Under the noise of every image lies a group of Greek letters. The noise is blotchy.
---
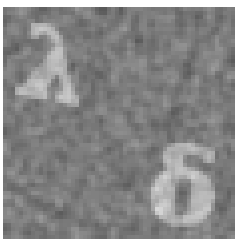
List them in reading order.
top left: light lambda; bottom right: light delta
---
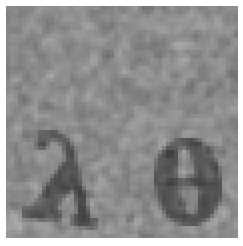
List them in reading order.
bottom left: dark lambda; bottom right: dark theta
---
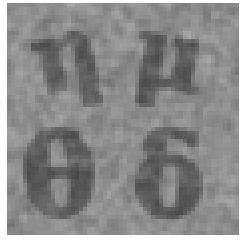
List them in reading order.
top left: dark eta; top right: dark mu; bottom left: dark theta; bottom right: dark delta
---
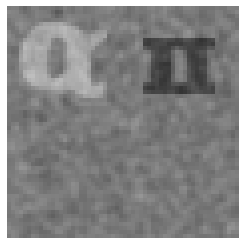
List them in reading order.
top left: light alpha; top right: dark pi
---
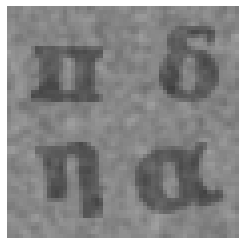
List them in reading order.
top left: dark pi; top right: dark delta; bottom left: dark eta; bottom right: dark alpha
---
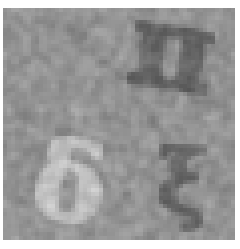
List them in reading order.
top right: dark pi; bottom left: light delta; bottom right: dark xi
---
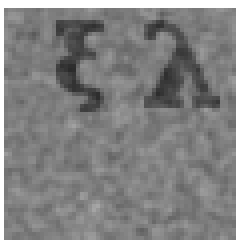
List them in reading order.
top left: dark xi; top right: dark lambda
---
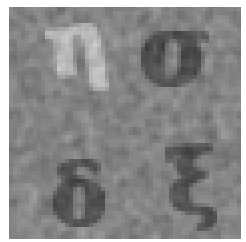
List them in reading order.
top left: light eta; top right: dark sigma; bottom left: dark delta; bottom right: dark xi
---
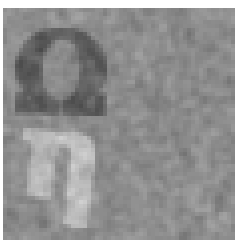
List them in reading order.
top left: dark omega; bottom left: light eta
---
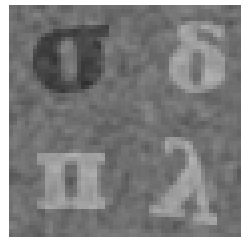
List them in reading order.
top left: dark sigma; top right: light delta; bottom left: light pi; bottom right: light lambda
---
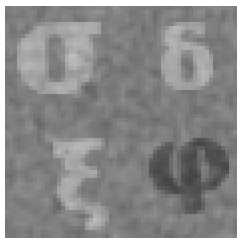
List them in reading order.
top left: light sigma; top right: light delta; bottom left: light xi; bottom right: dark phi
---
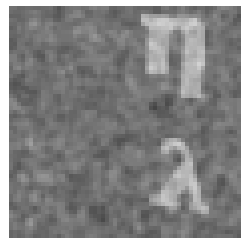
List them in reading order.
top right: light eta; bottom right: light lambda
